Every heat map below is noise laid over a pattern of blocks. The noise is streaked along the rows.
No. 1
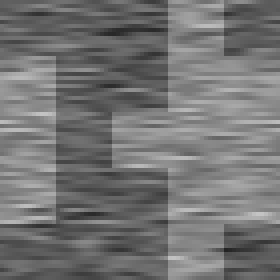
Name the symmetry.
top and bottom mirror each other
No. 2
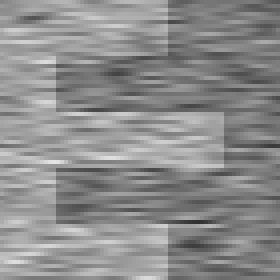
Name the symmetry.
top and bottom mirror each other
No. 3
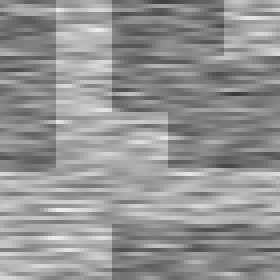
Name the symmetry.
mirrored about the diagonal from the bottom left
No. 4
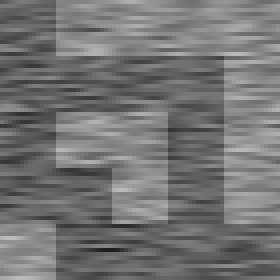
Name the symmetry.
mirrored about the diagonal from the bottom left
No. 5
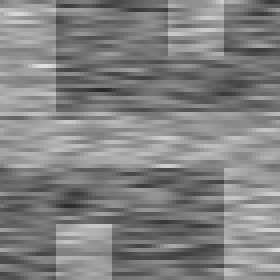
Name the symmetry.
the same after a half turn
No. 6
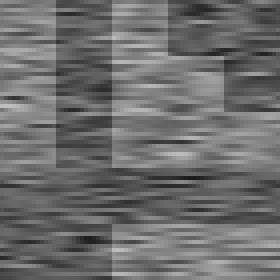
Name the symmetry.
mirrored about the diagonal from the bottom left
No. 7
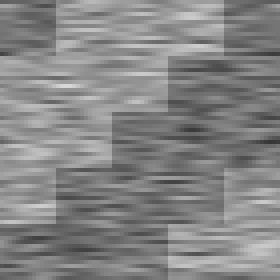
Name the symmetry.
mirrored about the diagonal from the top left
